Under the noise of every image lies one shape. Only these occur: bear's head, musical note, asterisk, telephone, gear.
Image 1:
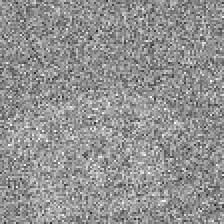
telephone
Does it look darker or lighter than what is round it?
lighter
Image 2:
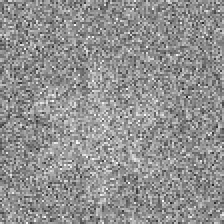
asterisk
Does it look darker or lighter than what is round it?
lighter
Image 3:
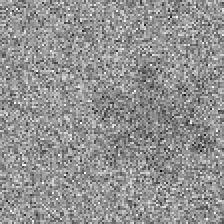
asterisk
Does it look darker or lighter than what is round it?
darker
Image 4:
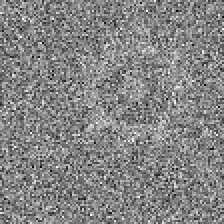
gear
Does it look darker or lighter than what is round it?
lighter
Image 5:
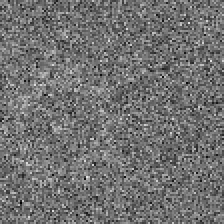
gear
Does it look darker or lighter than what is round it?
lighter
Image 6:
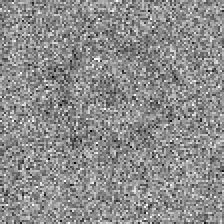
gear
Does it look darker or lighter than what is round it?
darker
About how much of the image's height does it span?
two thirds
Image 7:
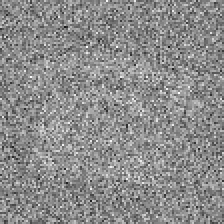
telephone
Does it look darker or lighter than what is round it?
lighter
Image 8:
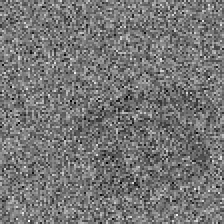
telephone
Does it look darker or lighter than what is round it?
darker
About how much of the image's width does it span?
two thirds
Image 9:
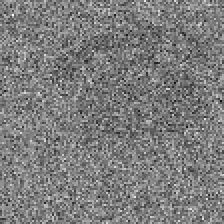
telephone
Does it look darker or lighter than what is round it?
darker
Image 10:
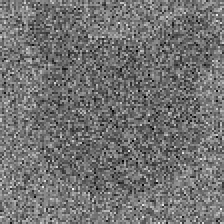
bear's head
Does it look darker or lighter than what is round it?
darker
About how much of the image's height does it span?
nearly all
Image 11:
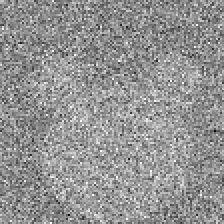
bear's head
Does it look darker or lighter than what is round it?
lighter
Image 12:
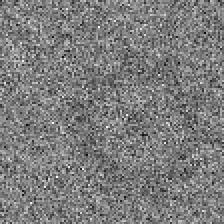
gear
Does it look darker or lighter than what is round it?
darker
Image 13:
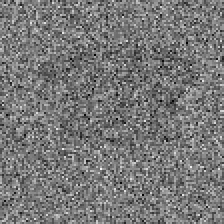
telephone
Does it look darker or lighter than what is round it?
darker
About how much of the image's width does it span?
two thirds
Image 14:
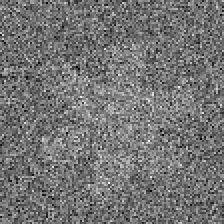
asterisk
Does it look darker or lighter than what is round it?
lighter
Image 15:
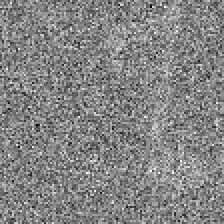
musical note
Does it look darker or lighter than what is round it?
lighter
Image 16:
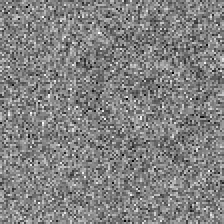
gear
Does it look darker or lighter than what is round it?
darker
